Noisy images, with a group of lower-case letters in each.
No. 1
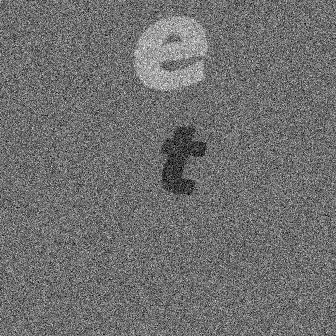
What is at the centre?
t
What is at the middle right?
nothing
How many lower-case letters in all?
2
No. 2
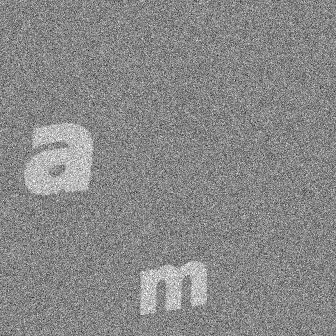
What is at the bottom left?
nothing
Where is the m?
bottom middle
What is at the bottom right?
nothing
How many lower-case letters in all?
2
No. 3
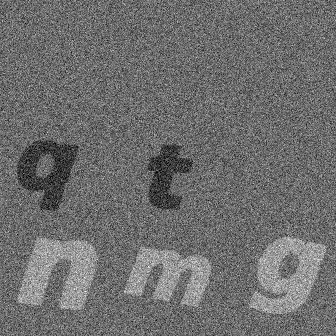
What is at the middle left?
q
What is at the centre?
t
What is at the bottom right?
g
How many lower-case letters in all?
5
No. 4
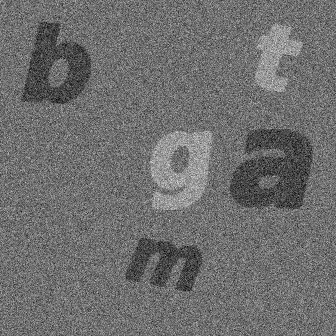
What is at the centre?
g
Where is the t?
top right
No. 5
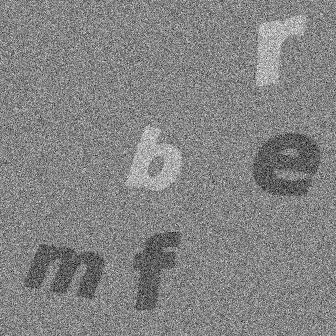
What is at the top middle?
nothing
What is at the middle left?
nothing
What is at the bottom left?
m
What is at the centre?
b
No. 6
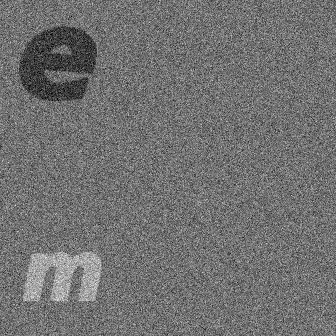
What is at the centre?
nothing
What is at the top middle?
nothing
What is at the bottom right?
nothing
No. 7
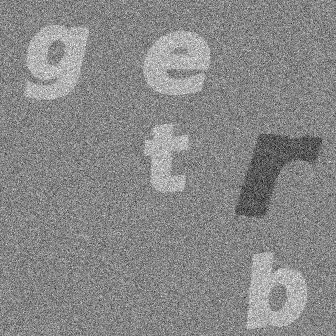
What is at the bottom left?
nothing
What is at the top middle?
e
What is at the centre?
t
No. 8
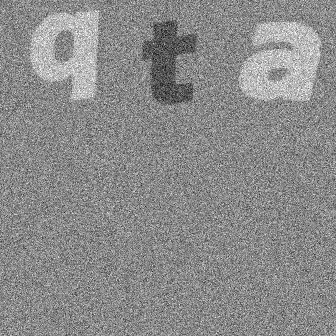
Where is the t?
top middle
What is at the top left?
q
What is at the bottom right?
nothing
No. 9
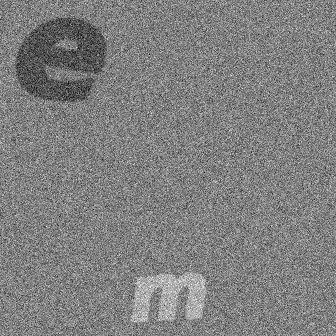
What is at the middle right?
nothing
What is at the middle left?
nothing
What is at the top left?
e
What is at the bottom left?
nothing
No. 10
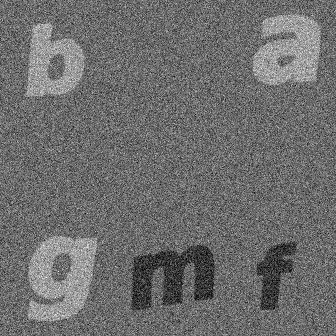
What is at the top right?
a
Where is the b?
top left
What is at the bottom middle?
m
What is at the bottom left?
g
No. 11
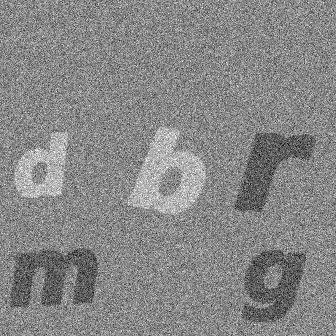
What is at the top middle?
nothing
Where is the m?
bottom left
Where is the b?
centre
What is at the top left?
nothing
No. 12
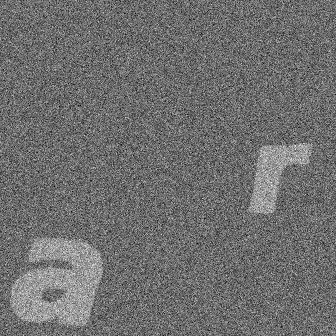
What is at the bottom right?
nothing
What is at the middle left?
nothing
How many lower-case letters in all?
2
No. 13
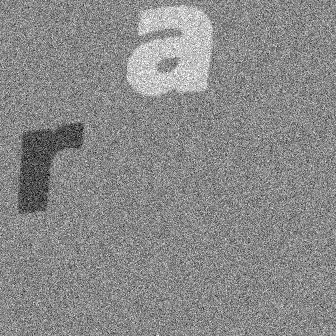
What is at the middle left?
r
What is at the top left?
nothing
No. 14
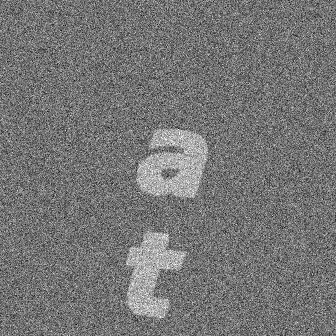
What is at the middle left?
nothing
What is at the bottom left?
nothing
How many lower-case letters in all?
2
